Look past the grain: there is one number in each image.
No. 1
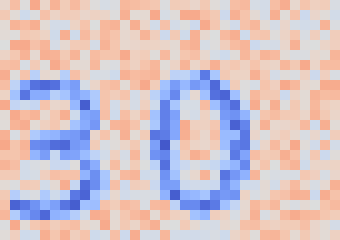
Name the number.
30
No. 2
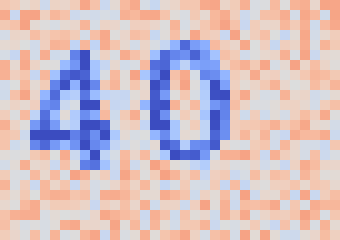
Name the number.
40
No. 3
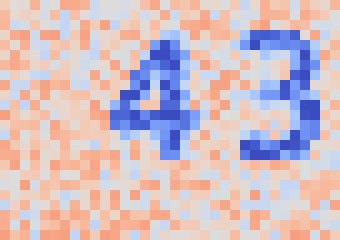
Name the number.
43
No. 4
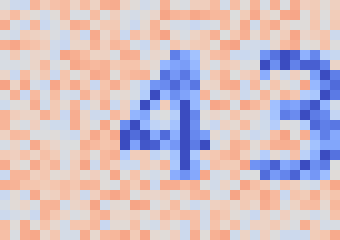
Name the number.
43
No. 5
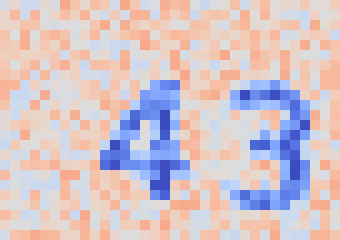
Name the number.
43
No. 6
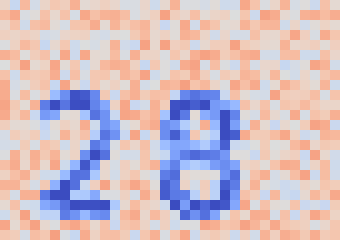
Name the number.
28
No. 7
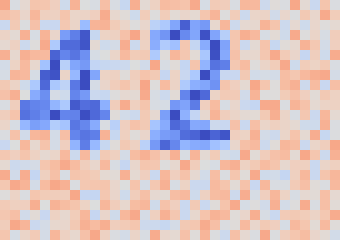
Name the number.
42
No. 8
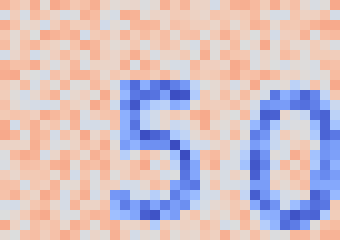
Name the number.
50
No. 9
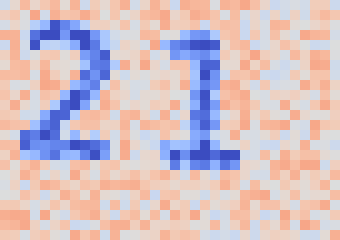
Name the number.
21
